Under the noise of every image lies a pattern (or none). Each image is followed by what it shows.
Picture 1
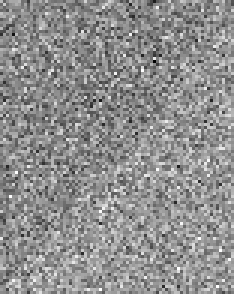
a sharp edge
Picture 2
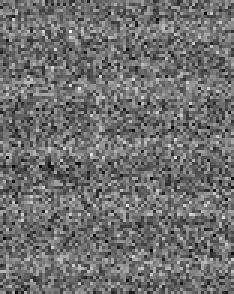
horizontal stripes
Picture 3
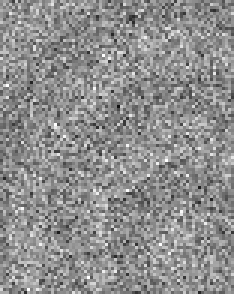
rings round one point
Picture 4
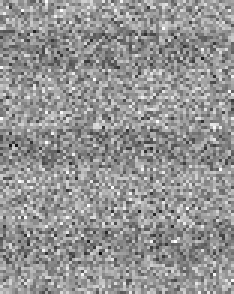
horizontal stripes
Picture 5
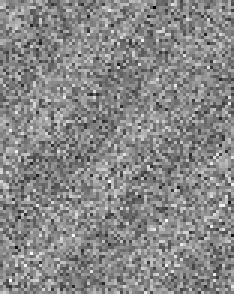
diagonal stripes
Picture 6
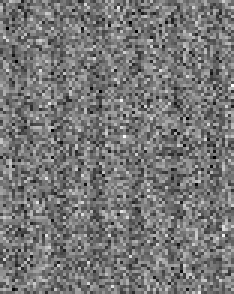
vertical stripes
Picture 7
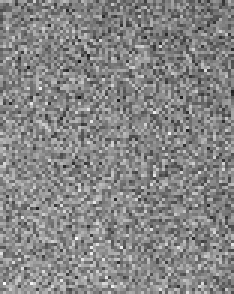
a smooth slope
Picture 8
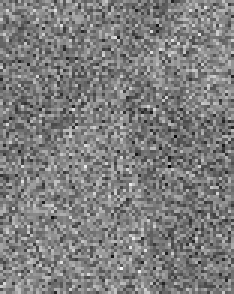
spokes from one point
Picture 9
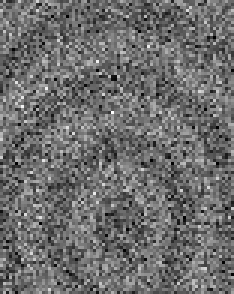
rings round one point
